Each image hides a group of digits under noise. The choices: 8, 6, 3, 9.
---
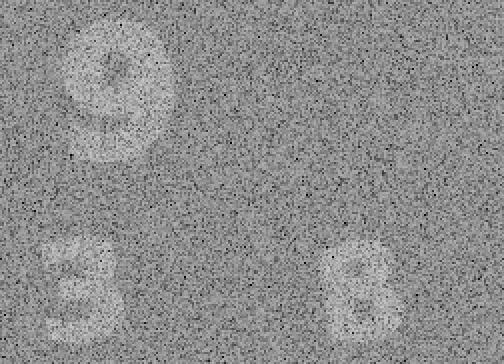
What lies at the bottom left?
3
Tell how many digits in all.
3
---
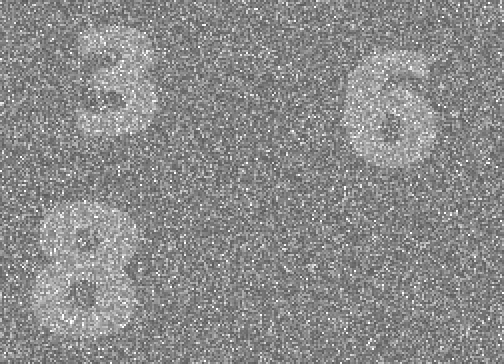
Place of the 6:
top right
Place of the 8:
bottom left
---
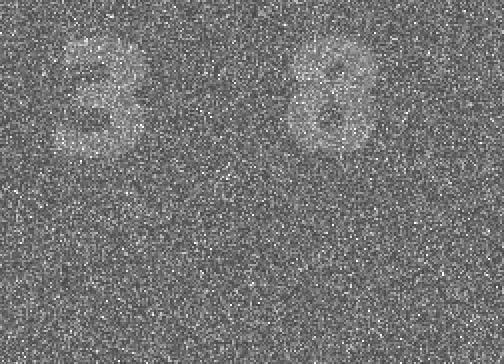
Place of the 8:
top right
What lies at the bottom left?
nothing
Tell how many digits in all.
2
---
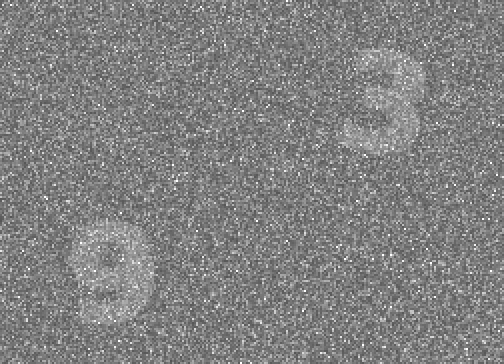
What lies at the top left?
nothing
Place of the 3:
top right
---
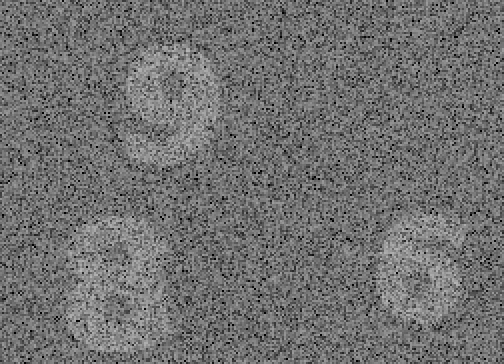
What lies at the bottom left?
8
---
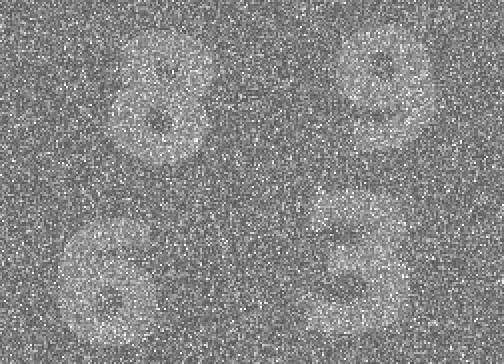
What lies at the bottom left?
6
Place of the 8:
top left
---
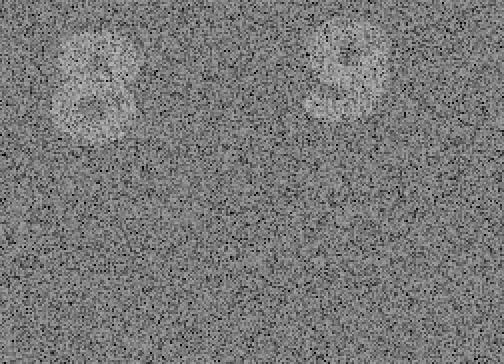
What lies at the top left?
8
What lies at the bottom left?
nothing
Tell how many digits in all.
2
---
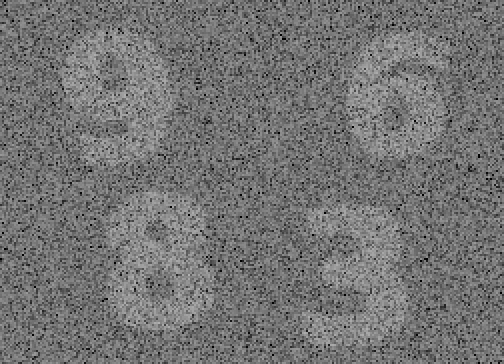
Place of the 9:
top left
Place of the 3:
bottom right
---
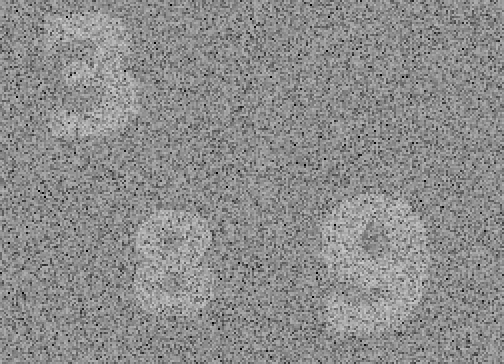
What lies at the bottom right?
9
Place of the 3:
top left
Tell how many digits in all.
3
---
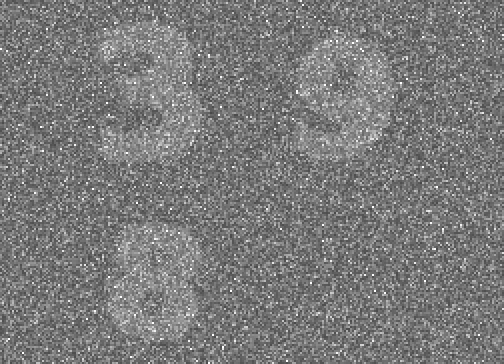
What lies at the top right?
9
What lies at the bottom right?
nothing
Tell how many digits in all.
3
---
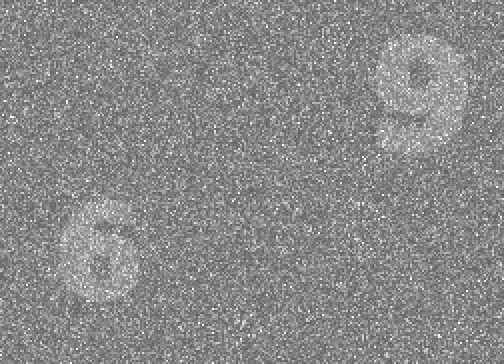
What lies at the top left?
nothing
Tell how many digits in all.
2
